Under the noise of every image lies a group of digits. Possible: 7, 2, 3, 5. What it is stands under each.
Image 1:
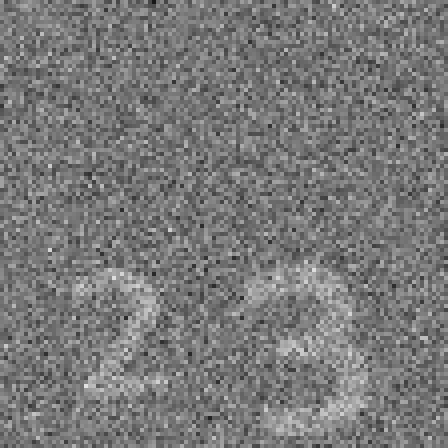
bottom left: 2; bottom right: 3
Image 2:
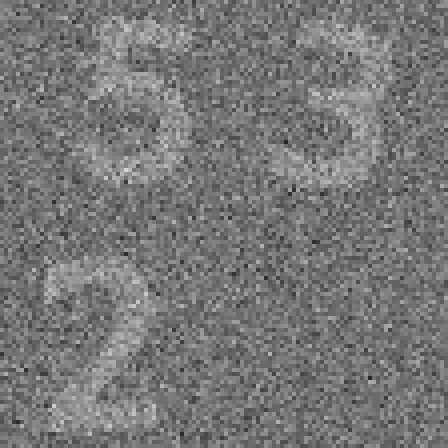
top left: 5; top right: 3; bottom left: 2
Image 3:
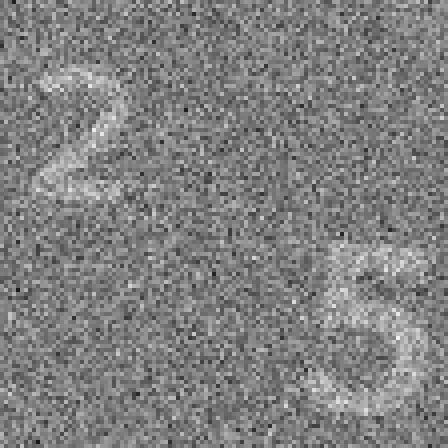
top left: 2; bottom right: 5
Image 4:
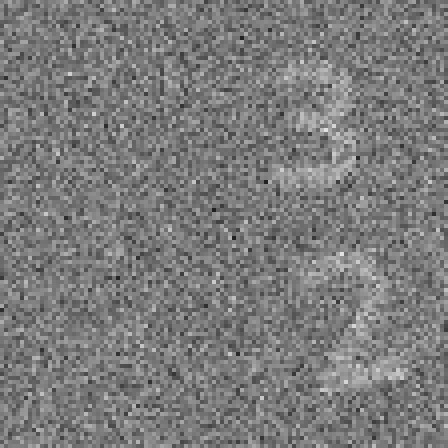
top right: 3; bottom right: 2
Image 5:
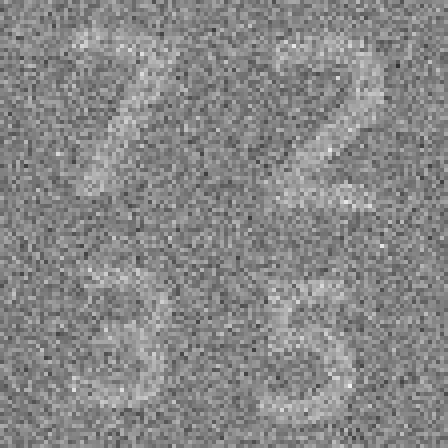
top left: 7; top right: 2; bottom left: 3; bottom right: 5
